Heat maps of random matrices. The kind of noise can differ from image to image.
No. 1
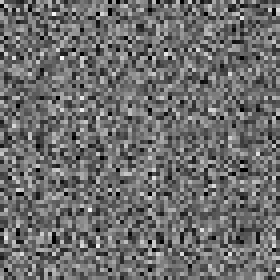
low rank plus noise
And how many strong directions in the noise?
five to eight
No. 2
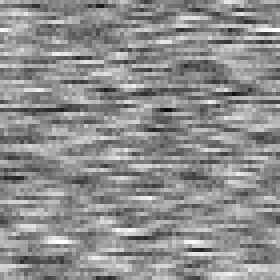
streaked along the rows
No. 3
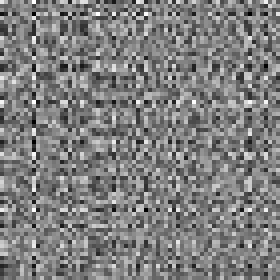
low rank plus noise
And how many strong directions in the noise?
one
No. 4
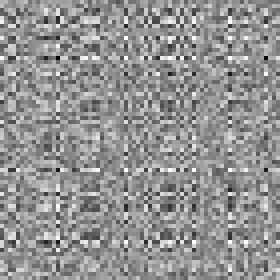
low rank plus noise
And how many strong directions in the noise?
one
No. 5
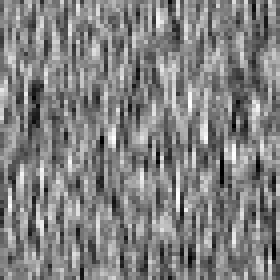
streaked along the columns
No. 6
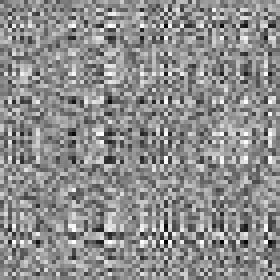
low rank plus noise
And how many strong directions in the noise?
one
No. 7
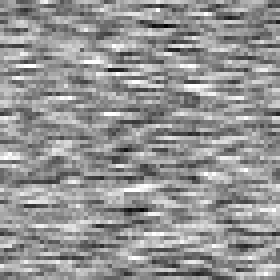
streaked along the rows
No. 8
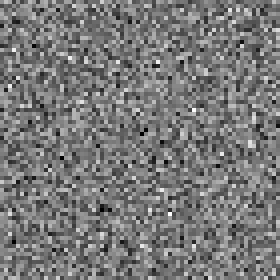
independent entries
